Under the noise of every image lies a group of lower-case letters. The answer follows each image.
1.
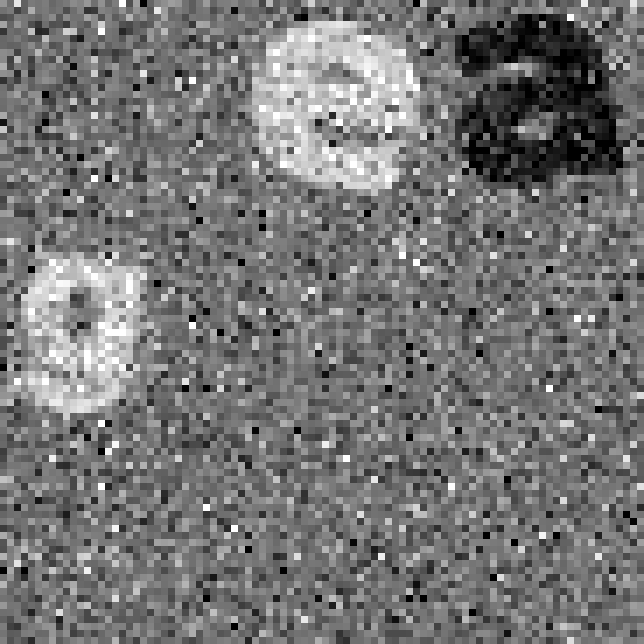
top middle: light e; top right: dark a; middle left: light g
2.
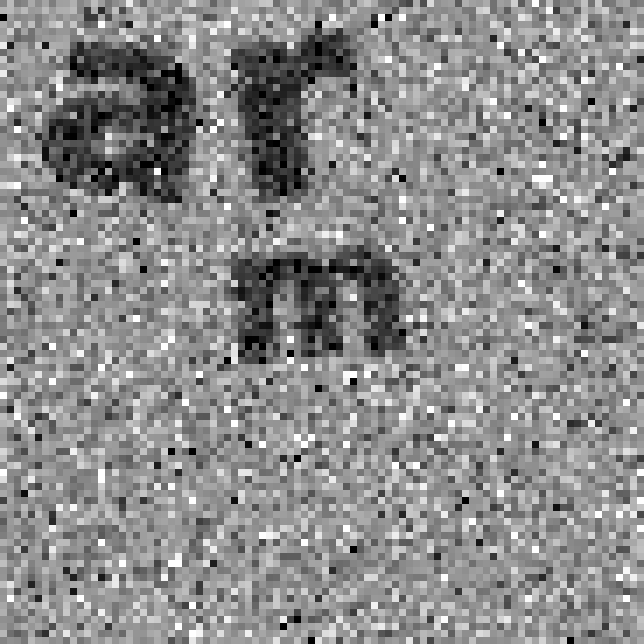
top left: dark a; top middle: dark r; centre: dark m
